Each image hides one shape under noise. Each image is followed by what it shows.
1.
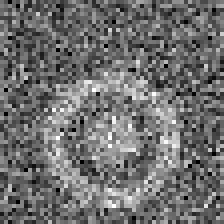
light bullseye
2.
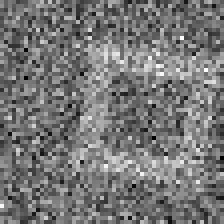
light square frame
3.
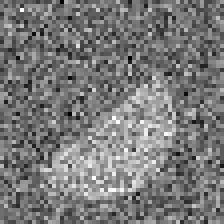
light half disc
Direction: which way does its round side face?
down and right
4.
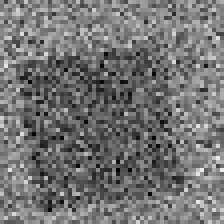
dark square
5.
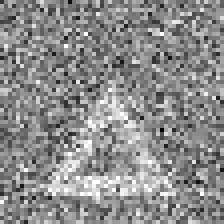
light triangle frame
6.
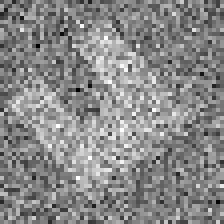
light square with a notch
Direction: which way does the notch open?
up and left
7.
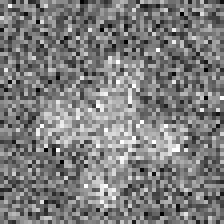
light cross
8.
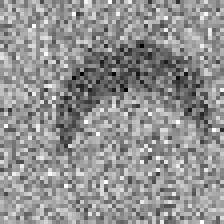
dark crescent
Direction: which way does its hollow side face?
down
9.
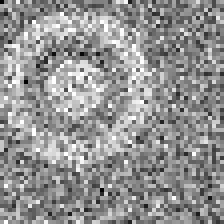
light bullseye
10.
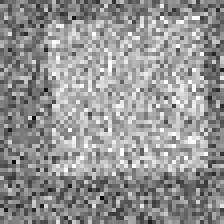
light square
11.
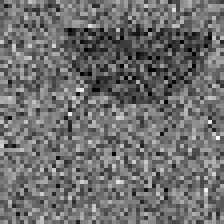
dark half disc
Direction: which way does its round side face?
down
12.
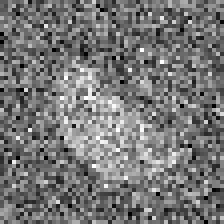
light half disc
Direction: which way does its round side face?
down and left
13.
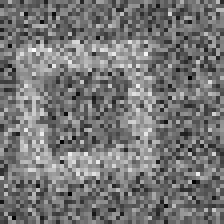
light square frame
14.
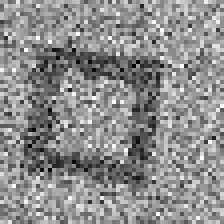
dark square frame
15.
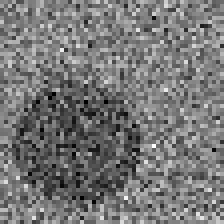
dark disc
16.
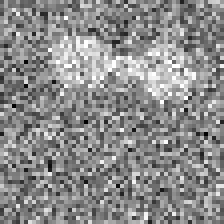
light dumbbell
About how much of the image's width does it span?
two thirds
